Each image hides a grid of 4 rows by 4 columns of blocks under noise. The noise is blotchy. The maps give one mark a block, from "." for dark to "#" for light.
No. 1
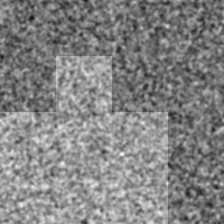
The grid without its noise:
. . . .
. # . .
# # # .
# # # .
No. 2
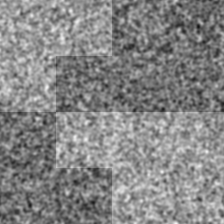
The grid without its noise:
# # . .
# . . .
. # # #
. . # #
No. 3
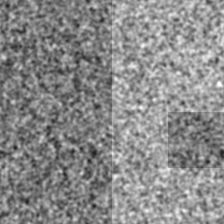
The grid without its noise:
. . # #
. . # #
. . # .
. . # #
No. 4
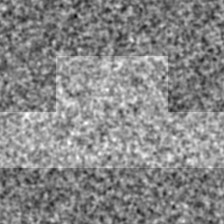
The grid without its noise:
. . . .
. # # .
# # # #
. . . .
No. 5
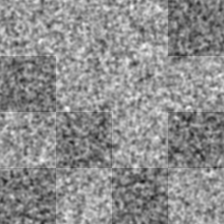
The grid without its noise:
# # # .
. # # #
# . # .
. # . #
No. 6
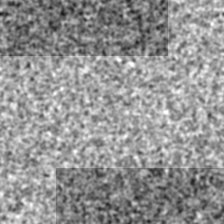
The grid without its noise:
. . . #
# # # #
# # # #
# . . .
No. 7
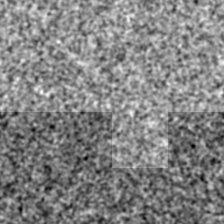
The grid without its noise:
# # # #
# # # #
. . # .
. . . .
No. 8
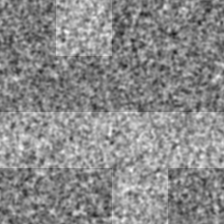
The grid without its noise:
. # . .
. . . .
# # # #
. . # .
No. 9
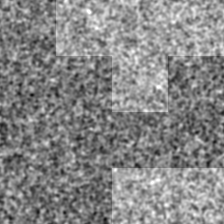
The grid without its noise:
. # # #
. . # .
. . . .
. . # #
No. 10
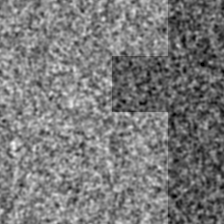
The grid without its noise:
# # # .
# # . .
# # # .
# # # .
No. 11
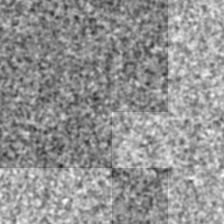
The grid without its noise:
. . . #
. . . #
. . # #
# # . #
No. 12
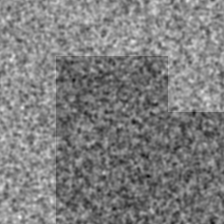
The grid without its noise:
# # # #
# . . #
# . . .
# . . .
